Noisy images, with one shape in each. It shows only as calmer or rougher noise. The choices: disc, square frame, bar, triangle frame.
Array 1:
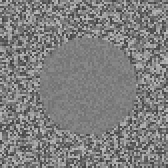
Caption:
calm disc
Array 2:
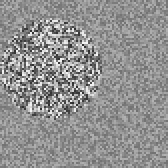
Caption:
rough disc
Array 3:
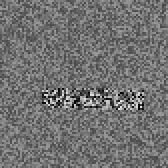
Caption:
rough bar
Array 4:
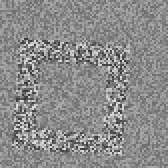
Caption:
rough square frame
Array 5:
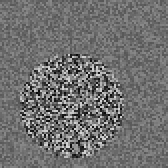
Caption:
rough disc
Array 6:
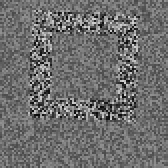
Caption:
rough square frame
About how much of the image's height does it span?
two thirds
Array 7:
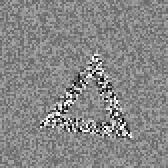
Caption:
rough triangle frame
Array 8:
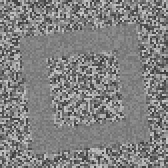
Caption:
calm square frame
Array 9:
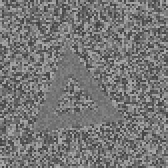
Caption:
calm triangle frame
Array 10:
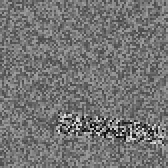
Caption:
rough bar
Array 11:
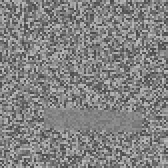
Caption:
calm bar
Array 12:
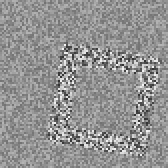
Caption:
rough square frame
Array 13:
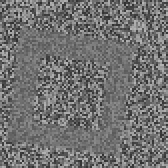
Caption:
calm square frame
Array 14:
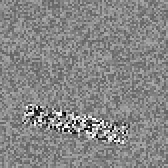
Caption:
rough bar
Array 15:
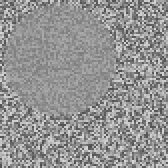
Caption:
calm disc
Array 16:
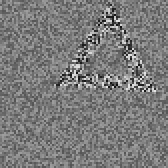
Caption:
rough triangle frame
